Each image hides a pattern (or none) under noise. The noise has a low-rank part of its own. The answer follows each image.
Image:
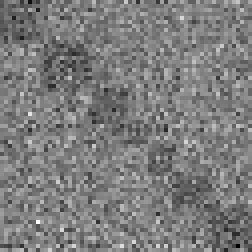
blocks along the diagonal
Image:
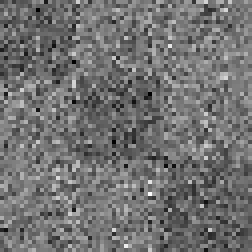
blocks along the diagonal
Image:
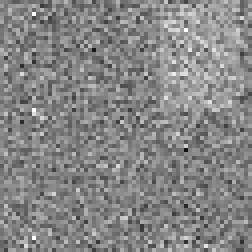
one block
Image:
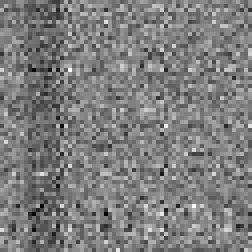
one band of columns
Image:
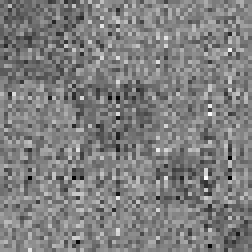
blocks along the diagonal
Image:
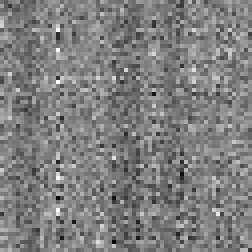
bands of columns
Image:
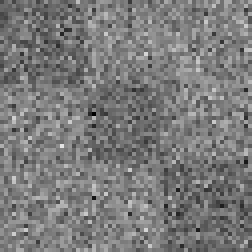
blocks along the diagonal
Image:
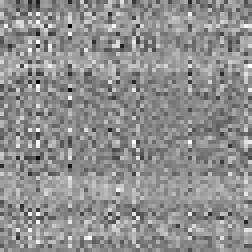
bands of rows
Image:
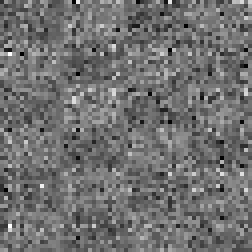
a checkerboard
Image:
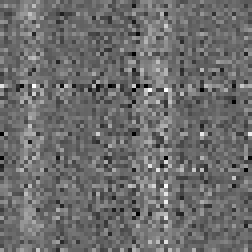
bands of columns
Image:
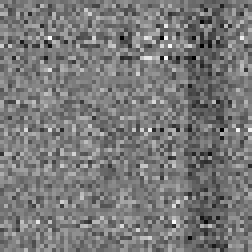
one band of columns
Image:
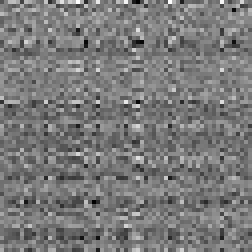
bands of rows
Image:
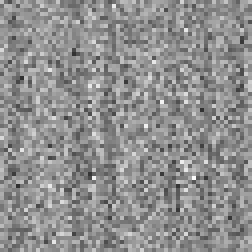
bands of columns
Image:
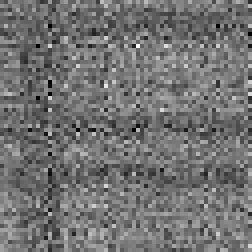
bands of rows crossing bands of columns
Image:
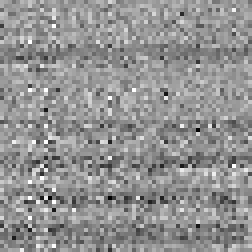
bands of rows
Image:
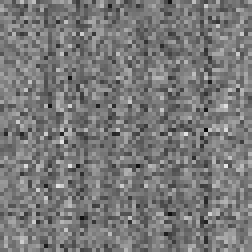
bands of columns
